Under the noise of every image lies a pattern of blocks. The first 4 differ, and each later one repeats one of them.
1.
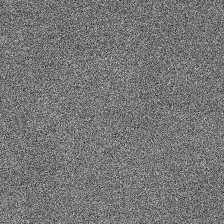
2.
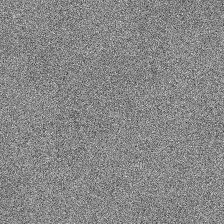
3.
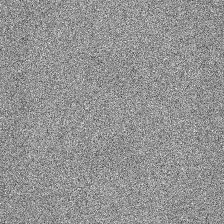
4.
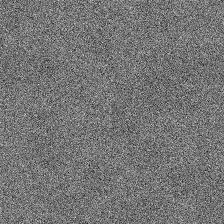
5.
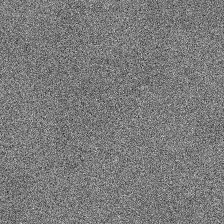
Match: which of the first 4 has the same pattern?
2
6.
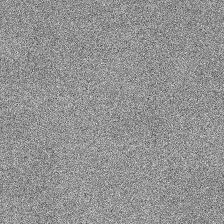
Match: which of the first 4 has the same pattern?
1
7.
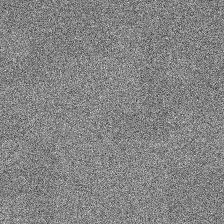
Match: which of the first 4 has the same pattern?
1
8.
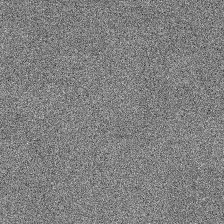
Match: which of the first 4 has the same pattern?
1
